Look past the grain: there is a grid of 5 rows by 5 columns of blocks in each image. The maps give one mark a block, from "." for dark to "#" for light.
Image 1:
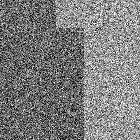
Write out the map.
..###
...##
...##
...##
...##
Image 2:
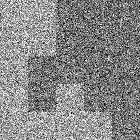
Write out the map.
##...
##...
#....
#.#..
####.
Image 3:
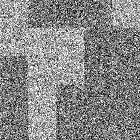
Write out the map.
#...#
###..
.##..
.#...
.#...
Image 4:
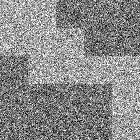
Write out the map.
##...
###..
.####
....#
....#
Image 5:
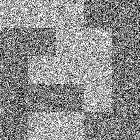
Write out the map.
###..
..##.
.###.
...#.
.##..
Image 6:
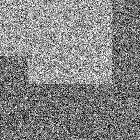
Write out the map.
####.
####.
.###.
.....
.....
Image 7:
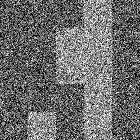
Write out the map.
...#.
..##.
..##.
...#.
.#.#.
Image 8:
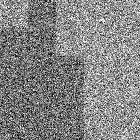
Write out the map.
#.###
..###
...##
...##
...##
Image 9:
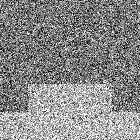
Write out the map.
.....
.....
.....
.###.
#####
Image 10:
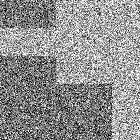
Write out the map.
..###
#####
..###
....#
....#
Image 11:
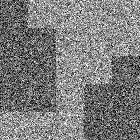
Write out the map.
.####
..###
..##.
..#..
###..
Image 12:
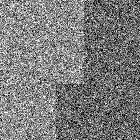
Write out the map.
###..
###..
###..
##...
##...
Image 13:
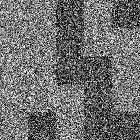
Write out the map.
##.#.
##.##
##..#
###.#
#.#..
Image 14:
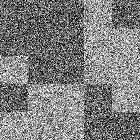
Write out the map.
...#.
...##
#..##
.##.#
###..
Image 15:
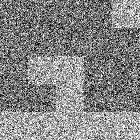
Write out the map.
....#
.....
.##..
..#..
#####
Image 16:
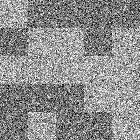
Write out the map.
#....
.##.#
#####
...##
.#..#
